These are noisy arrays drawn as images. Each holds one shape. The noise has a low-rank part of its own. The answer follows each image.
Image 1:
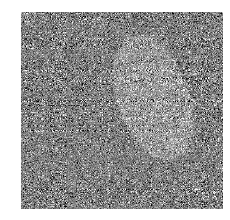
light ellipse
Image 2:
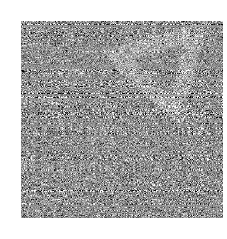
light triangle frame
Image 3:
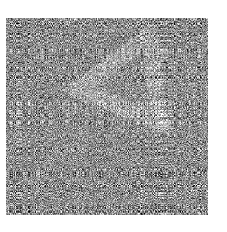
light triangle frame
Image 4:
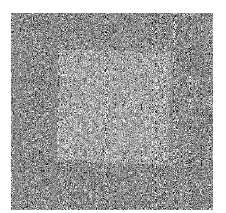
light square
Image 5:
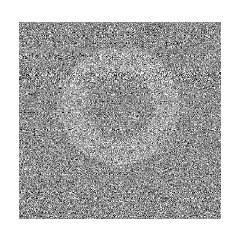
light ring
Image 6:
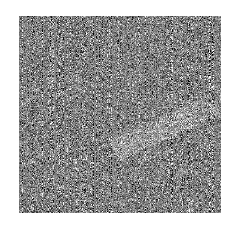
light bar
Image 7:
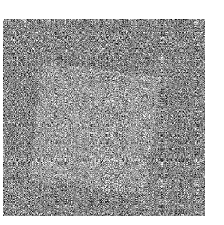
light square
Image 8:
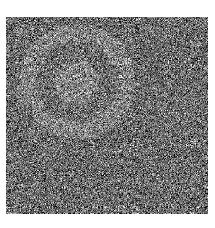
light bullseye
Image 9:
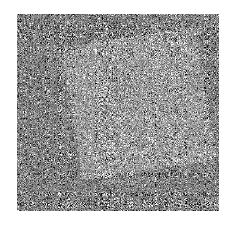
light square
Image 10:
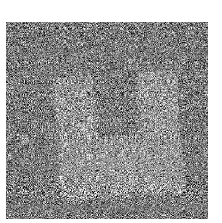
light square with a notch
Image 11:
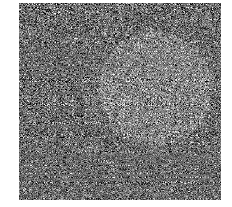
light disc
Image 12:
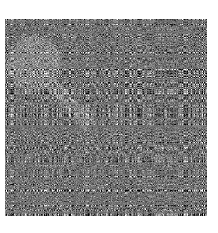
light lollipop
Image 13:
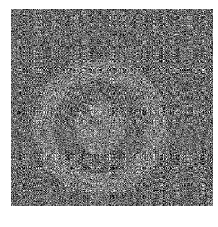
light bullseye
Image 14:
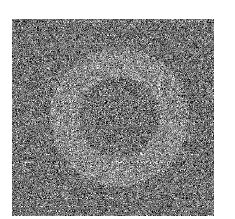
light ring
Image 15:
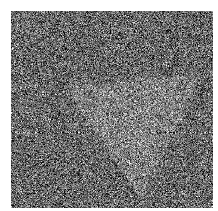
light triangle
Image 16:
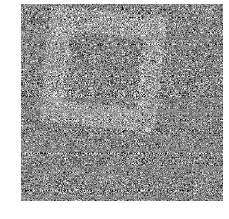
light square frame
